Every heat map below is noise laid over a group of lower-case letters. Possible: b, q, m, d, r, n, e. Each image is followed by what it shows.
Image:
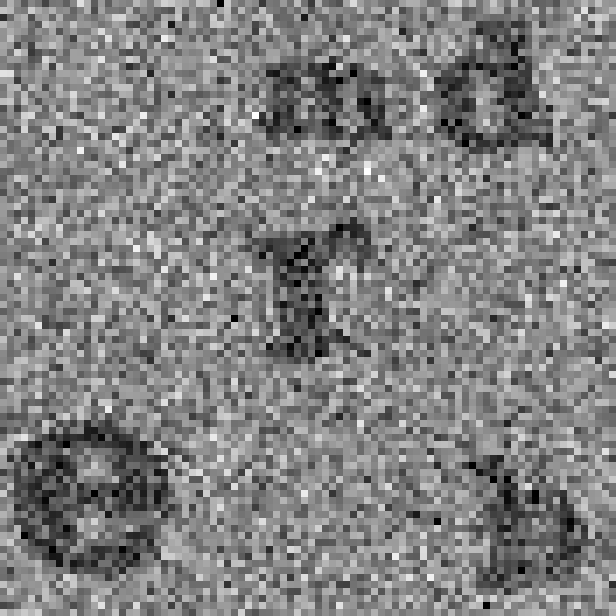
top middle: m; top right: d; centre: r; bottom left: e; bottom right: b
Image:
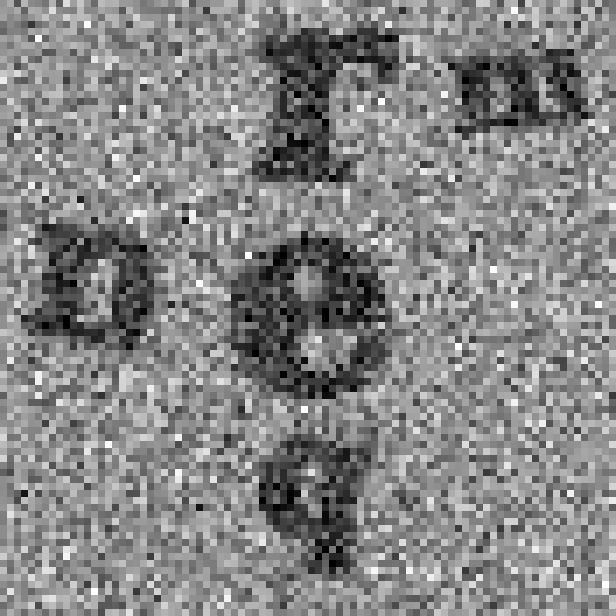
top middle: r; top right: m; middle left: n; centre: e; bottom middle: q
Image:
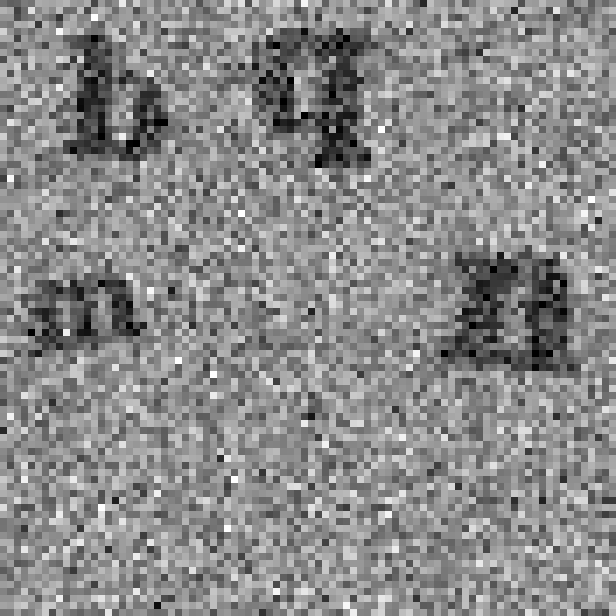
top left: b; top middle: q; middle left: m; middle right: n
